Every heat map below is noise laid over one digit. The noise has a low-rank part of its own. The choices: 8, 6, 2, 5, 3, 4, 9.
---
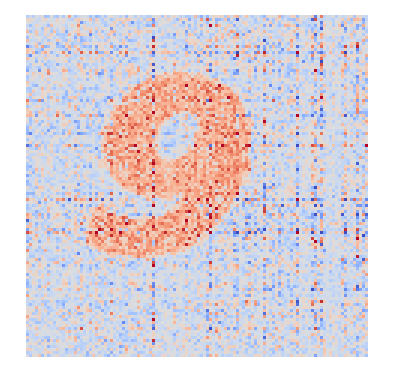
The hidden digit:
9
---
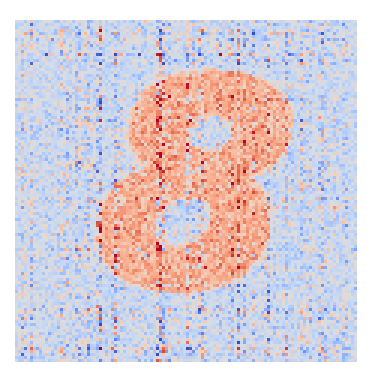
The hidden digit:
8
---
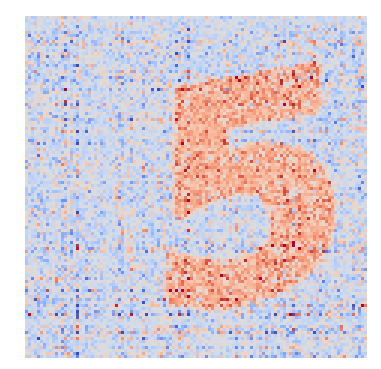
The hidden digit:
5
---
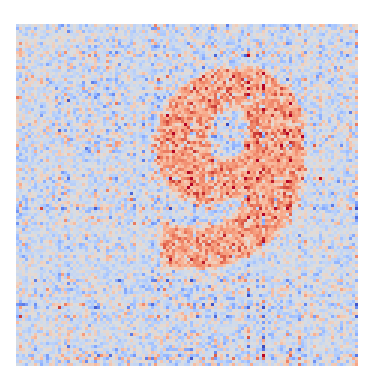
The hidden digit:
9
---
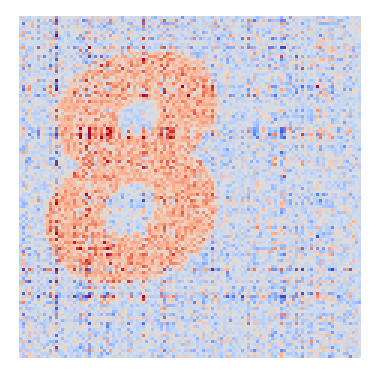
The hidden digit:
8
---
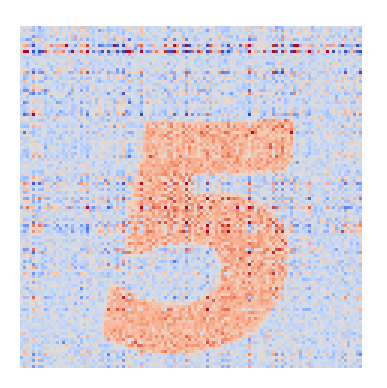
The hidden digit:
5
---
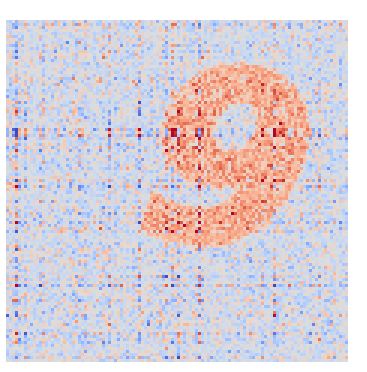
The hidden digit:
9
